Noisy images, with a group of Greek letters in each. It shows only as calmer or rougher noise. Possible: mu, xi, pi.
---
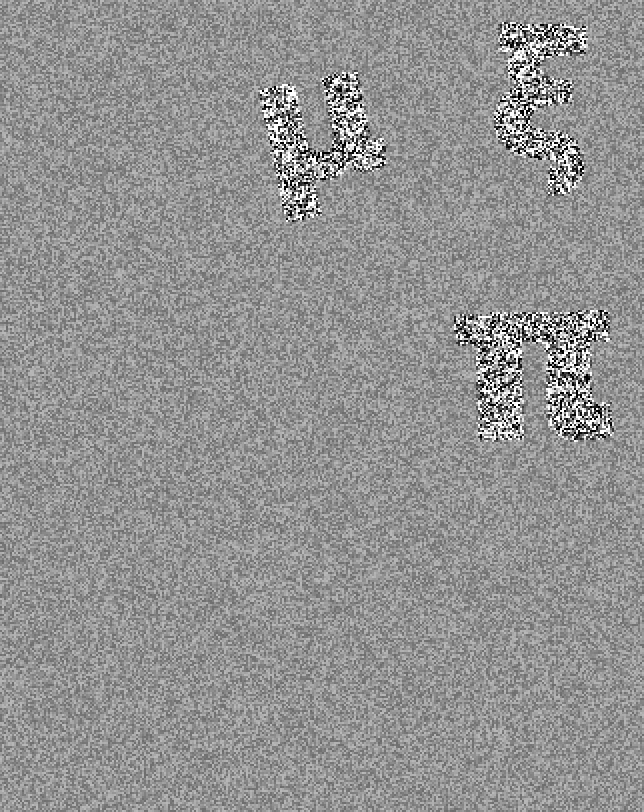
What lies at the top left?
nothing
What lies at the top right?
xi
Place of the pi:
middle right
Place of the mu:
top middle
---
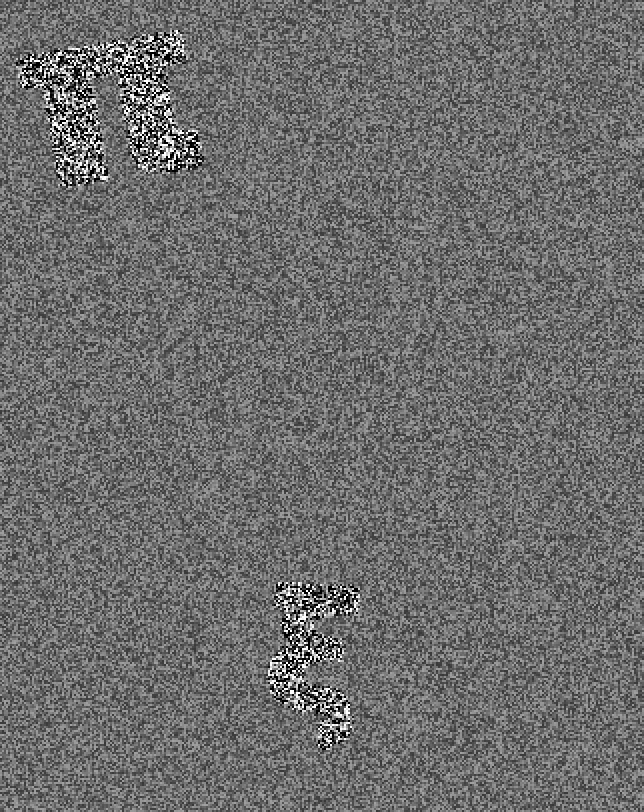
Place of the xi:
bottom middle
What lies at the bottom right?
nothing
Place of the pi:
top left
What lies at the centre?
nothing
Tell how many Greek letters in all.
2
